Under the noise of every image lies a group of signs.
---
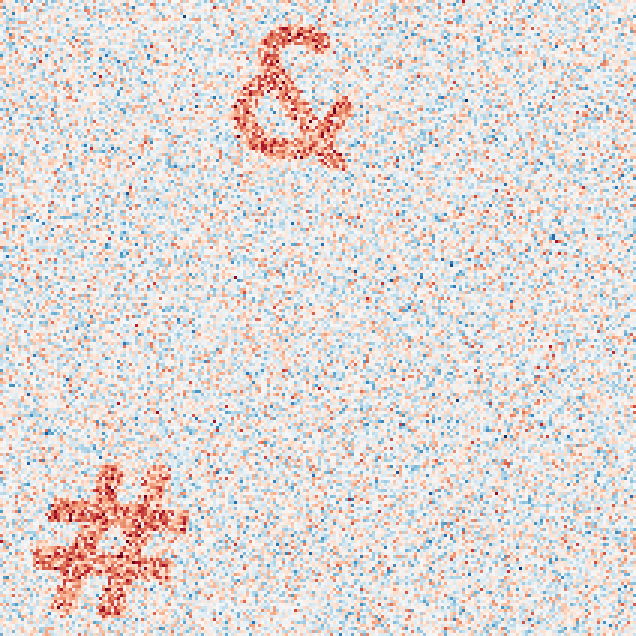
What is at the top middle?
ampersand
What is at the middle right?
nothing
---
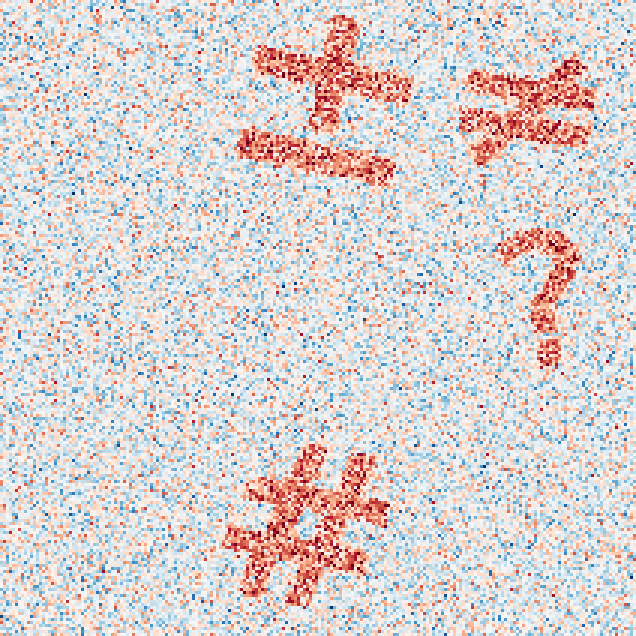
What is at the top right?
not-equal sign
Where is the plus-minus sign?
top middle
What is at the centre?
nothing
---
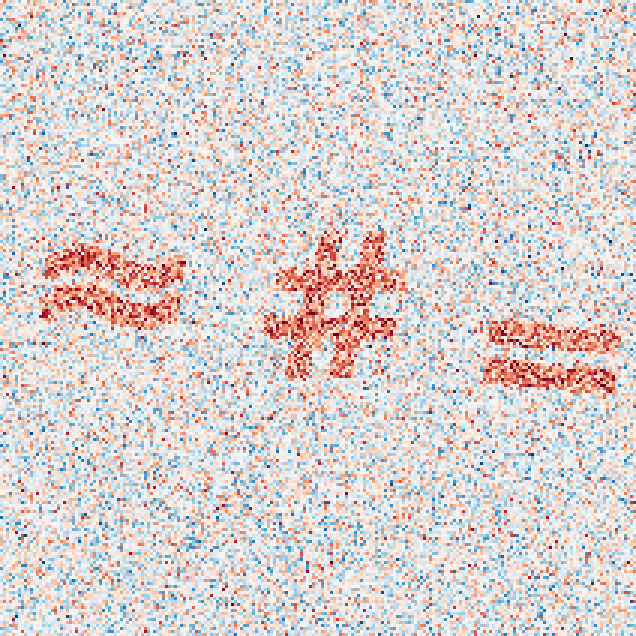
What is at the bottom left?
nothing
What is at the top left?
nothing
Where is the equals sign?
middle right
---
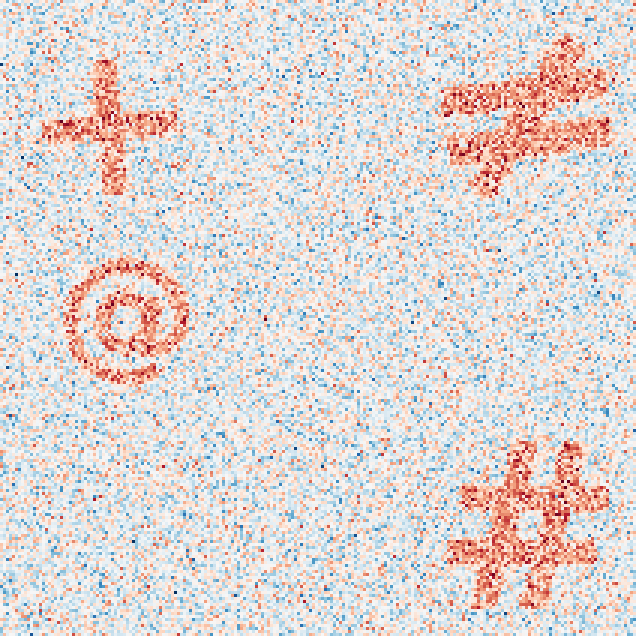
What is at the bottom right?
hash sign
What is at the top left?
plus sign
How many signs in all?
4
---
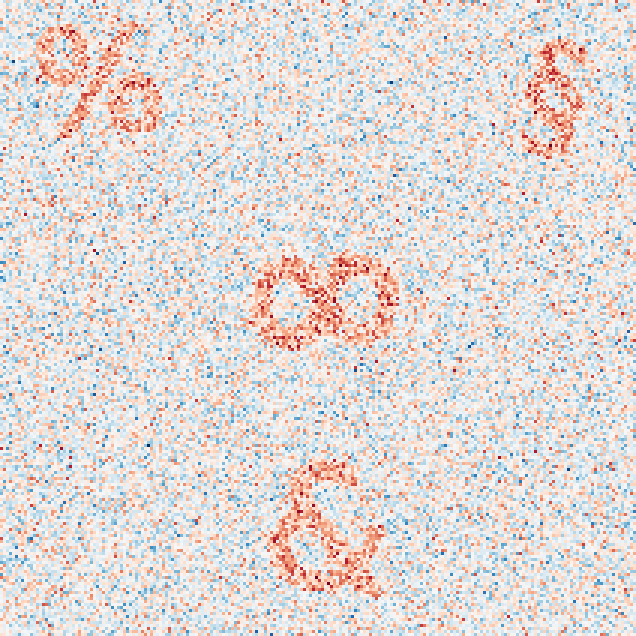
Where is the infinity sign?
centre
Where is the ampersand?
bottom middle
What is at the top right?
section sign
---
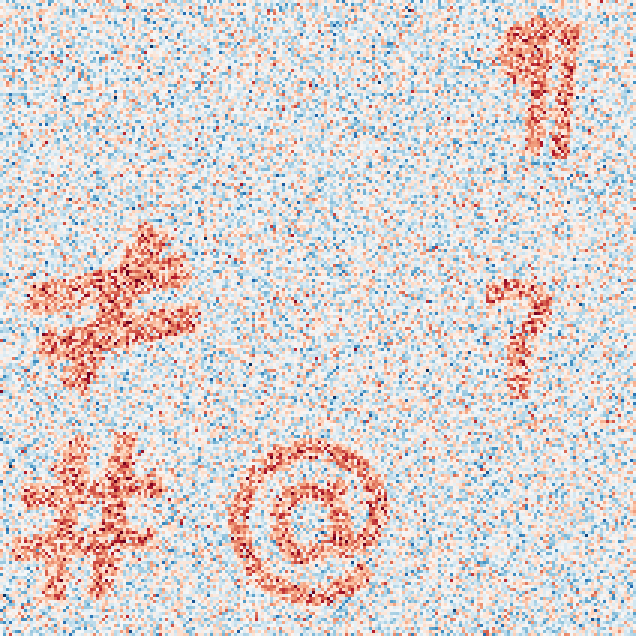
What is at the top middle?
nothing
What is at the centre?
nothing
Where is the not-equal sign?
middle left
